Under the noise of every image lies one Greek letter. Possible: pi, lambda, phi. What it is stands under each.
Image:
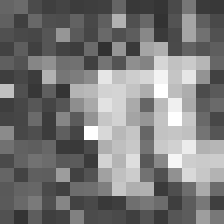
pi
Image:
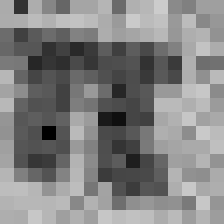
pi
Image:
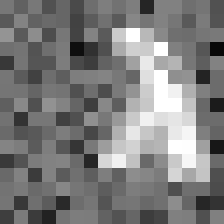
lambda
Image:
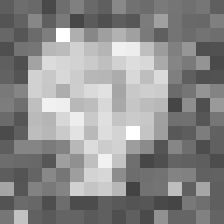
phi
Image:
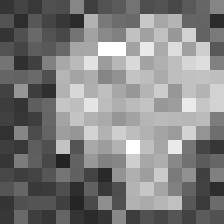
phi
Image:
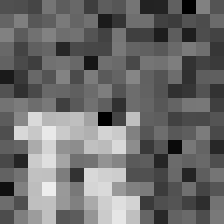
pi
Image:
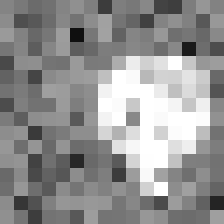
phi
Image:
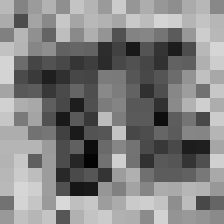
pi
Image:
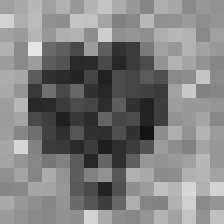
phi
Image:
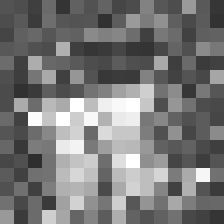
pi
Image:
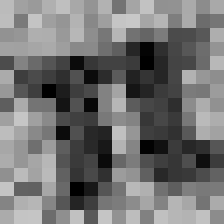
pi
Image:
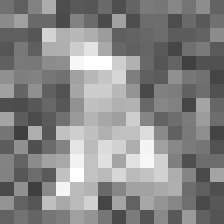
lambda
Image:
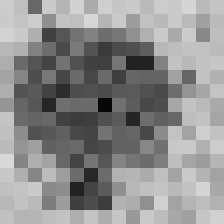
phi
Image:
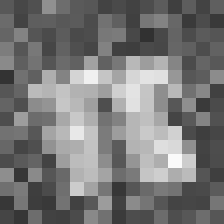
pi
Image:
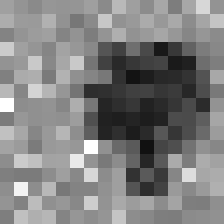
phi
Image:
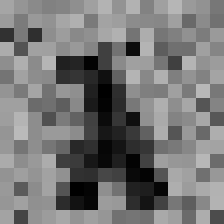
lambda
